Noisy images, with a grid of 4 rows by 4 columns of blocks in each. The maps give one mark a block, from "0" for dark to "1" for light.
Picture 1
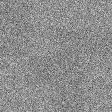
0111
0100
1001
1101
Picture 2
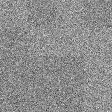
1010
0111
0001
0001
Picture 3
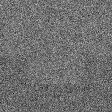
1111
1111
0110
0000
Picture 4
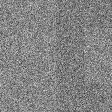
1100
1101
1101
1100
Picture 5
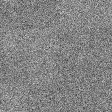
0011
1100
0100
1000
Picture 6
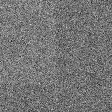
1100
1100
1100
0000
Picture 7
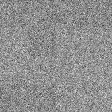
0000
1011
1111
0011
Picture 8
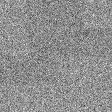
1001
1000
0011
1111
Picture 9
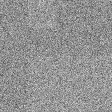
0100
0000
0111
0111
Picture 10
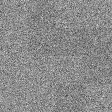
1011
1000
1110
1101
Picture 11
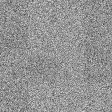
0110
0110
0010
0111
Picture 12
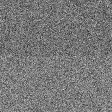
0000
0000
1111
1111
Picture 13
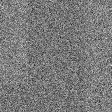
1001
1001
1001
0001
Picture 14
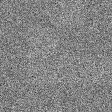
0010
0100
0111
0000
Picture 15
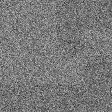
1100
1101
1110
0000
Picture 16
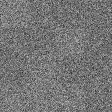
1000
0010
0100
1110
